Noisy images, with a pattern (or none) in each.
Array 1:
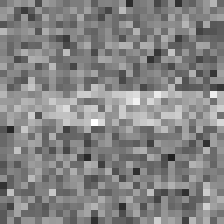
one band of rows
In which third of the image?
middle
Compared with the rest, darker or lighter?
lighter
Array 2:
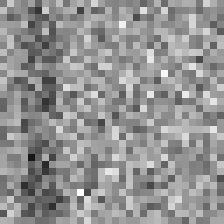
one band of columns
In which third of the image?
left
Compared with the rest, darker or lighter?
darker
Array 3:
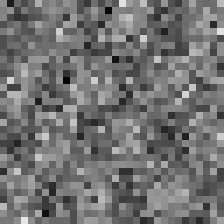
a checkerboard
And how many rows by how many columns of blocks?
4 by 6
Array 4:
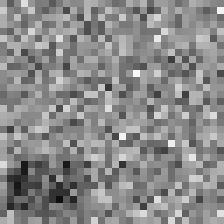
one block
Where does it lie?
bottom left
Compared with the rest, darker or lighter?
darker
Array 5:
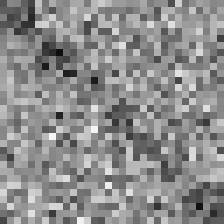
blocks along the diagonal
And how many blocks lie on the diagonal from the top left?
7
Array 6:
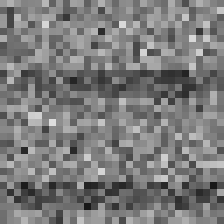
bands of rows
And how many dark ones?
2
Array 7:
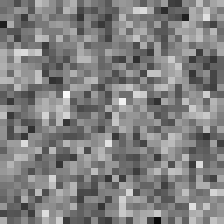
a checkerboard
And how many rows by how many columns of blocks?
5 by 6
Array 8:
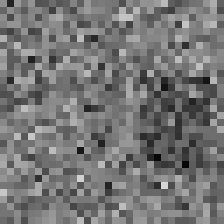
one block
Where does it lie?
middle right
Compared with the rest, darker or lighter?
darker
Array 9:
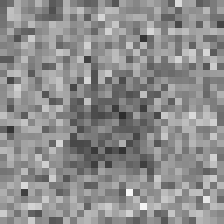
one block
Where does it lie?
centre
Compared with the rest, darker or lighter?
darker
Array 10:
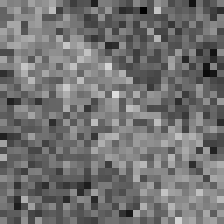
a diagonal band
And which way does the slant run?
top left to bottom right
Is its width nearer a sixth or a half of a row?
a half
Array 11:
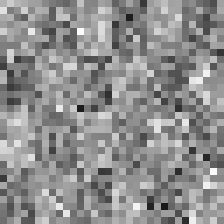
a checkerboard
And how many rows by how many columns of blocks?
4 by 6
